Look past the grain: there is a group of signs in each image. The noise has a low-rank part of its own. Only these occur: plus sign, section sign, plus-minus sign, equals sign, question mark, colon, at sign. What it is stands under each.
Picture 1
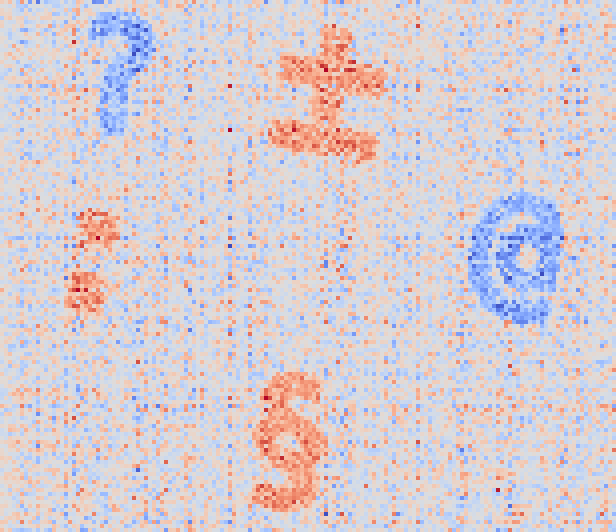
top left: blue question mark; top middle: red plus-minus sign; middle left: red colon; middle right: blue at sign; bottom middle: red section sign
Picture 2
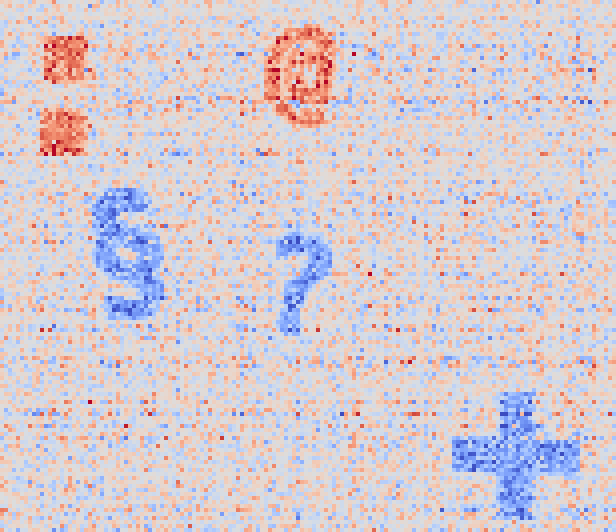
top left: red colon; top middle: red at sign; middle left: blue section sign; centre: blue question mark; bottom right: blue plus sign
